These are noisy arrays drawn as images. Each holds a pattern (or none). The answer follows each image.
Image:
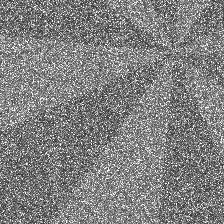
spokes from one point
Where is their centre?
top right
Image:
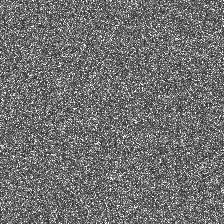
only noise
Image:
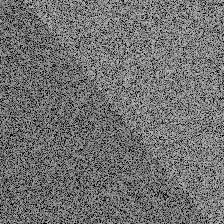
a sharp edge
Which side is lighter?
top right
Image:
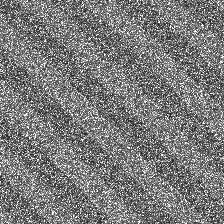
diagonal stripes
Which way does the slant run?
top left to bottom right
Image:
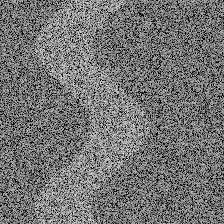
a wavy band
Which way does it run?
top to bottom
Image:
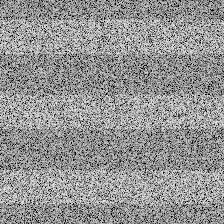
horizontal stripes
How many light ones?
3
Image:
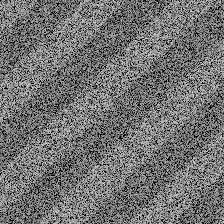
diagonal stripes
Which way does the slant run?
bottom left to top right
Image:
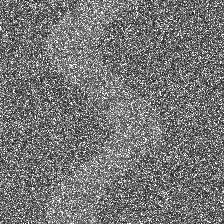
a wavy band
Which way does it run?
top to bottom
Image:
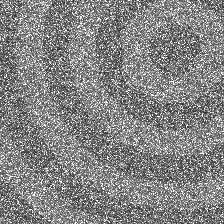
rings round one point
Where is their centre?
top right
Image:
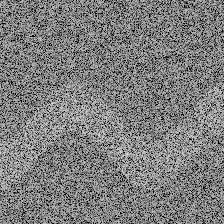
a wavy band
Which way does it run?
left to right
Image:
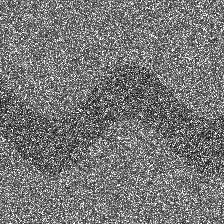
a wavy band
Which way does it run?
left to right
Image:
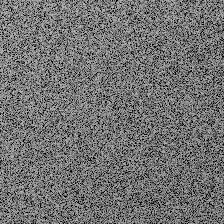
a smooth slope
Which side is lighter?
top left
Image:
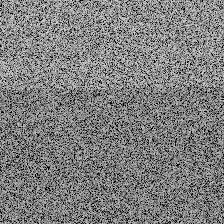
a sharp edge
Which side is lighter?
top
